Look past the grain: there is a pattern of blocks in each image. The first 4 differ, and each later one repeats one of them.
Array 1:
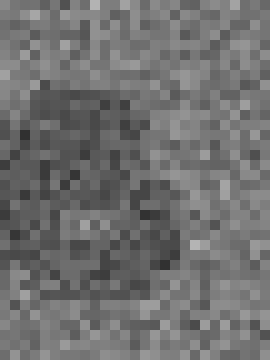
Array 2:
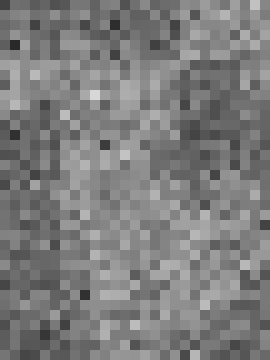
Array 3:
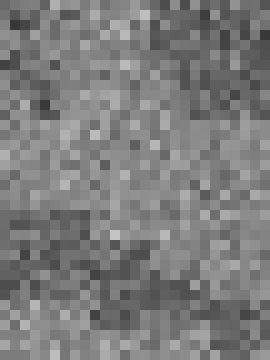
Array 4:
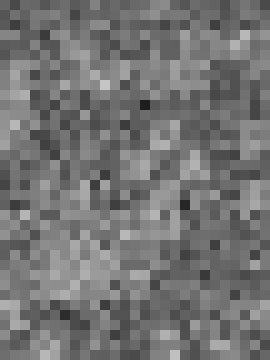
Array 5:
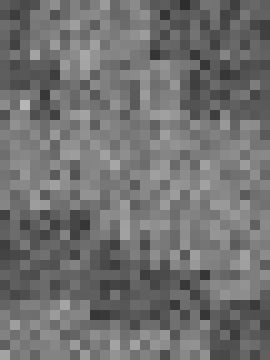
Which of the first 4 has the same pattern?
3
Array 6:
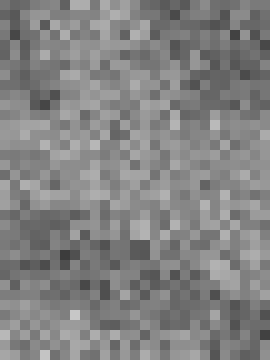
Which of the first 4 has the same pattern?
3
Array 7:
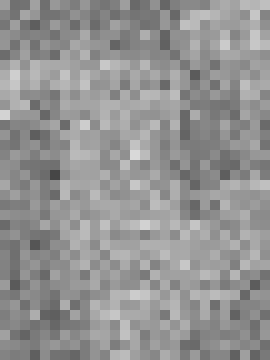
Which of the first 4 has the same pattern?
2
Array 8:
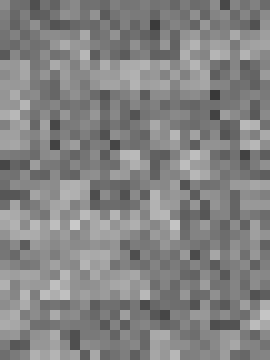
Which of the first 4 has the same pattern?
4
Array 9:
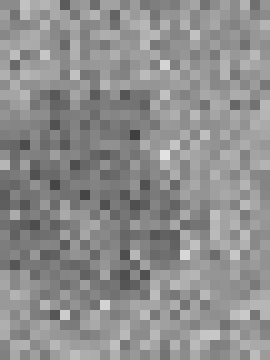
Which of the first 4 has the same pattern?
1
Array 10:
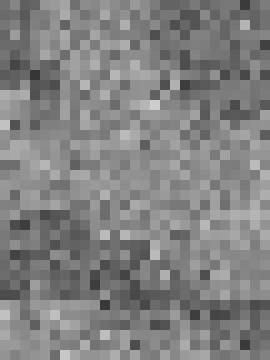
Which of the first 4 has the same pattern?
3
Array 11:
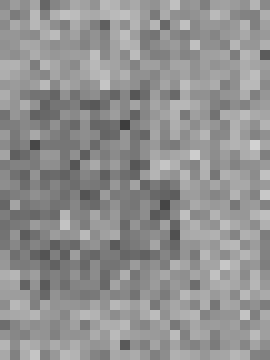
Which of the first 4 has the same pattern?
1
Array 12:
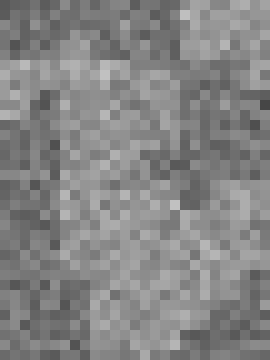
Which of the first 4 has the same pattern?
2
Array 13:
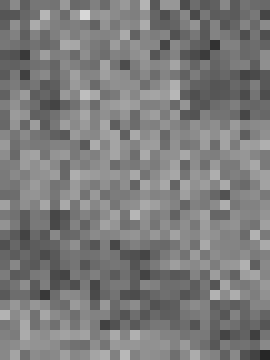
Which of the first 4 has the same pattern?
3
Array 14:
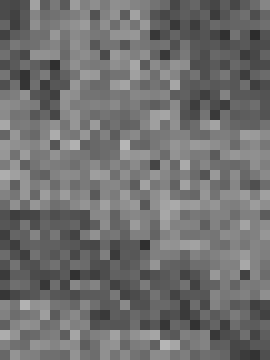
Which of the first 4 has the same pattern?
3
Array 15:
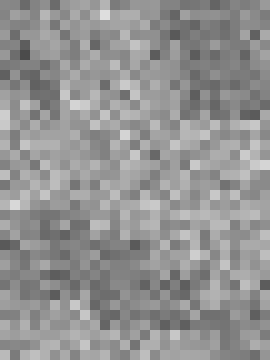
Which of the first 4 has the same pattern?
3
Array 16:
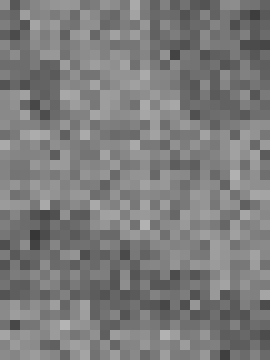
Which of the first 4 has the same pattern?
3
